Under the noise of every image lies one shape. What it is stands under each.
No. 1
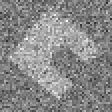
light square with a notch
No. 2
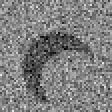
dark crescent
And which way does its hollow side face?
down and right
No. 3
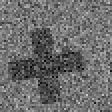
dark cross
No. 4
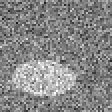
light ellipse
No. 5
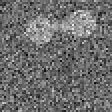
light dumbbell
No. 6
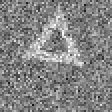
light triangle frame
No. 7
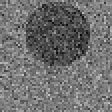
dark disc
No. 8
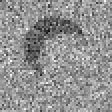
dark crescent
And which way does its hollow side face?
down and right
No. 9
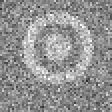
light bullseye
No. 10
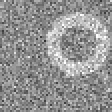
light ring
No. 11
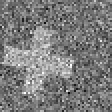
light cross
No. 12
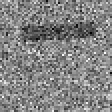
dark bar
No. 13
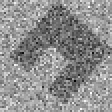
dark square with a notch
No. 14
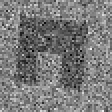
dark square with a notch
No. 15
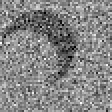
dark crescent
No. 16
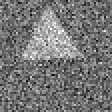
light triangle
